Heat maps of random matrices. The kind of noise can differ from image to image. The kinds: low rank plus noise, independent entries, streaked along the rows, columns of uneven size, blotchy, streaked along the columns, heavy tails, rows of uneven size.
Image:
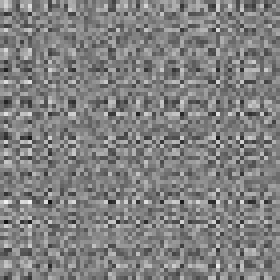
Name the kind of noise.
low rank plus noise
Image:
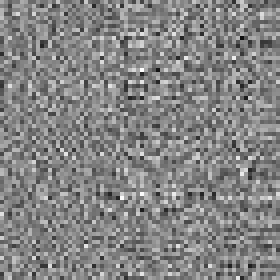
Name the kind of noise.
low rank plus noise
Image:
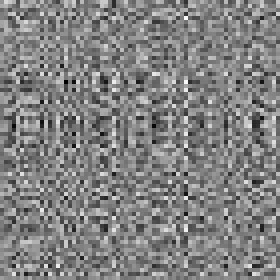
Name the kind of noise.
low rank plus noise
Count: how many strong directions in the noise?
two
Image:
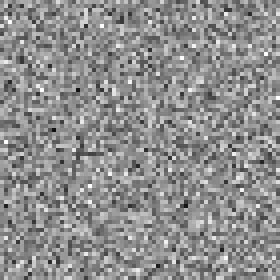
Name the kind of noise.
independent entries
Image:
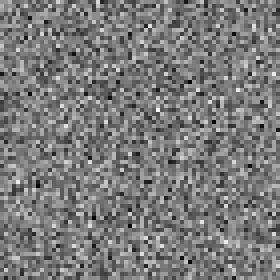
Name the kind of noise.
independent entries
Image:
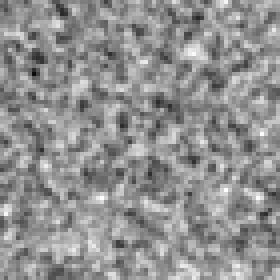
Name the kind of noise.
blotchy
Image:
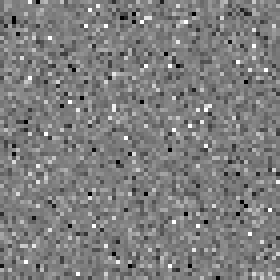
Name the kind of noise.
heavy tails
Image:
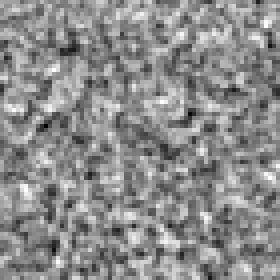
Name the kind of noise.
blotchy
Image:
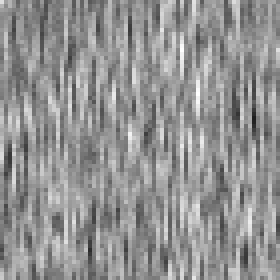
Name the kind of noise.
streaked along the columns
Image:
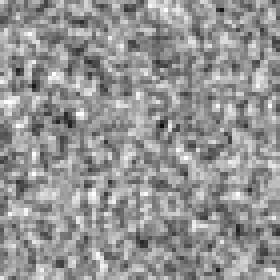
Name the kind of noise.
blotchy
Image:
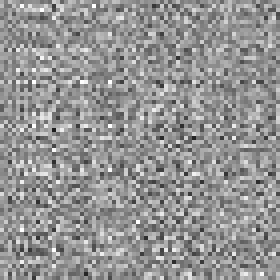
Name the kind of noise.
low rank plus noise
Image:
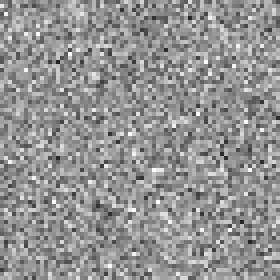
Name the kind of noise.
independent entries
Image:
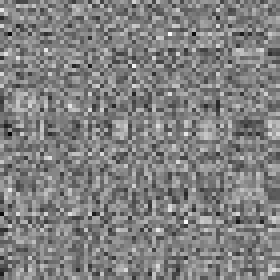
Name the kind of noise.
low rank plus noise
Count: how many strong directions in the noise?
three or four
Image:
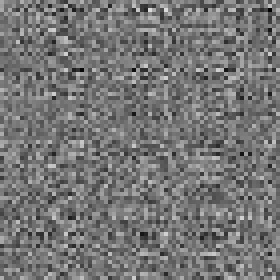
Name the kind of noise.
low rank plus noise
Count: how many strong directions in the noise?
three or four
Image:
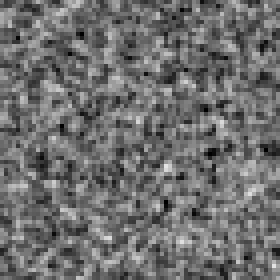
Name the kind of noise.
blotchy
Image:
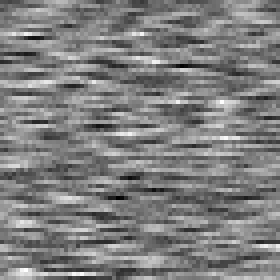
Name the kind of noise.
streaked along the rows
